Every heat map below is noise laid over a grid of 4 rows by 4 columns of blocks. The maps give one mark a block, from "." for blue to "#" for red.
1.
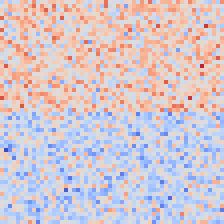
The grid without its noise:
# # # #
# # # #
. . . .
. . . .
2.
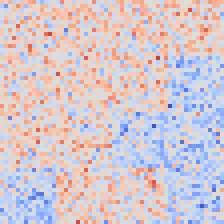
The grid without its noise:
# # # #
# # # .
# # . .
. # # .
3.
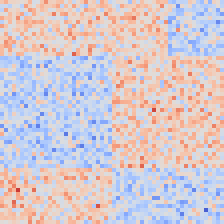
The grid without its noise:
# # # .
. . # #
. . # #
# # . .
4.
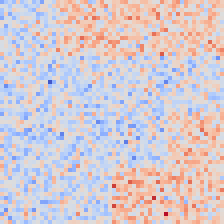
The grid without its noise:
. # # #
. . . .
. . . #
. . # #
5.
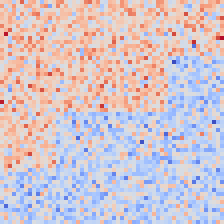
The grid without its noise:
# # # #
# # # .
# . . .
. . . .
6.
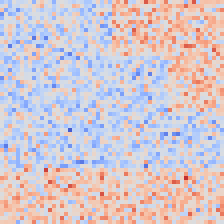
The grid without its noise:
. . # #
. . . #
. . . .
# # # #
